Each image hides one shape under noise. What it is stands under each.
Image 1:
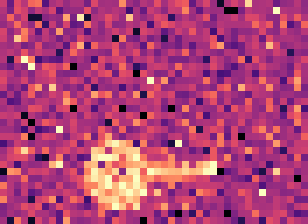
lollipop
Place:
bottom middle
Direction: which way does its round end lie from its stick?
left
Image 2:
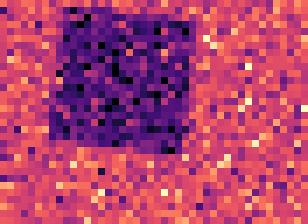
square
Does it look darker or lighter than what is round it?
darker
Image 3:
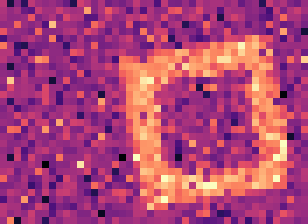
square frame
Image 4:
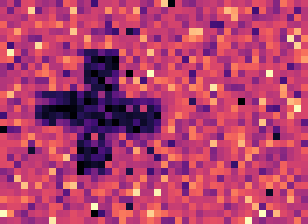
cross
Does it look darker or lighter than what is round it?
darker
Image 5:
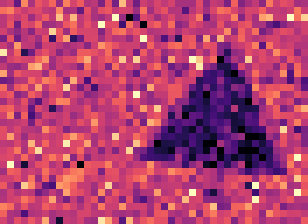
triangle
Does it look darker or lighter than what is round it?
darker
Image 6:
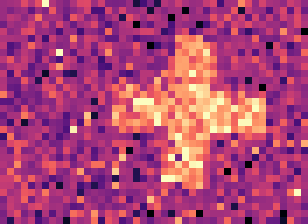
cross
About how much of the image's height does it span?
two thirds
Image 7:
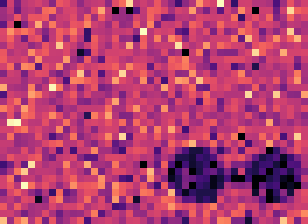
dumbbell
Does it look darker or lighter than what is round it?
darker
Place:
bottom right
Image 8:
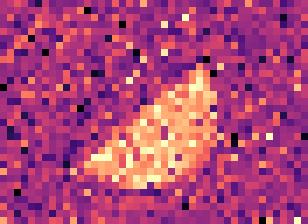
half disc
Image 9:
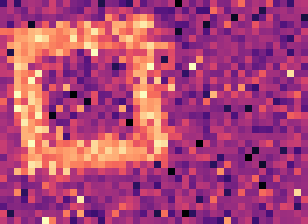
square frame
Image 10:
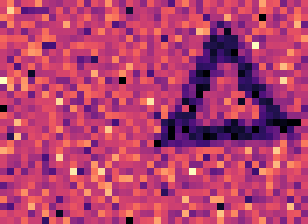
triangle frame
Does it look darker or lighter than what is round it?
darker
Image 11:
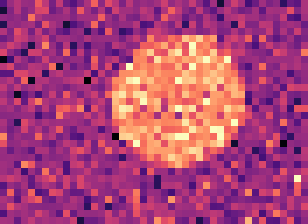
disc
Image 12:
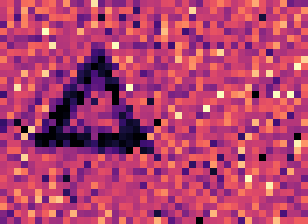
triangle frame
